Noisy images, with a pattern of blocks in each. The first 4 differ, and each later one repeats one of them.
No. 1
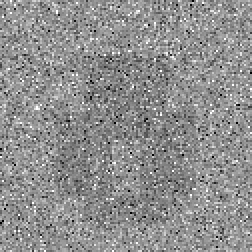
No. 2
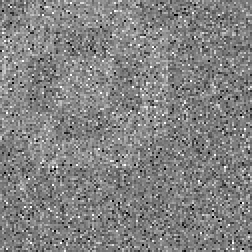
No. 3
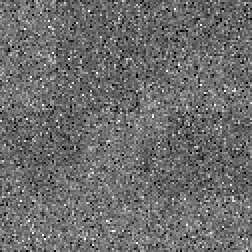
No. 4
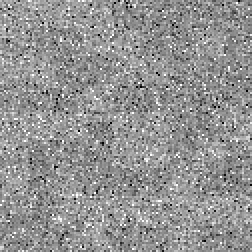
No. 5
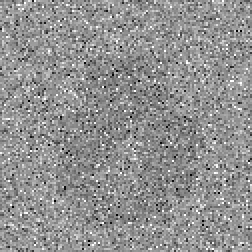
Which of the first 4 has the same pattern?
1
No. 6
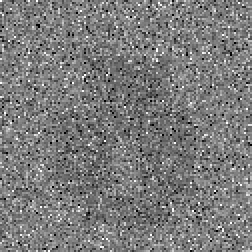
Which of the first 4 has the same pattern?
1
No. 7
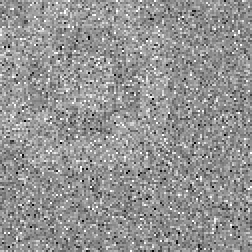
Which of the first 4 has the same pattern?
2
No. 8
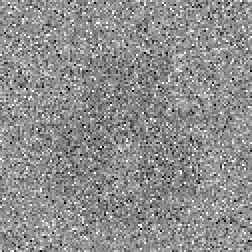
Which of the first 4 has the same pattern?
1
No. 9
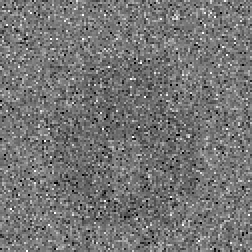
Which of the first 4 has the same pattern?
1
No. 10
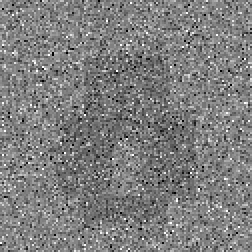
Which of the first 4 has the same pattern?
1
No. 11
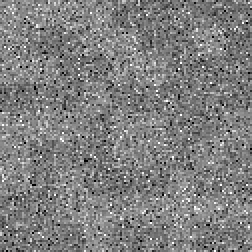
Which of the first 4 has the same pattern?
4
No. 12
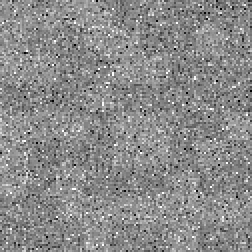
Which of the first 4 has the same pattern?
4
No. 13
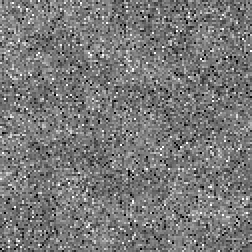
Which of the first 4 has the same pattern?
4
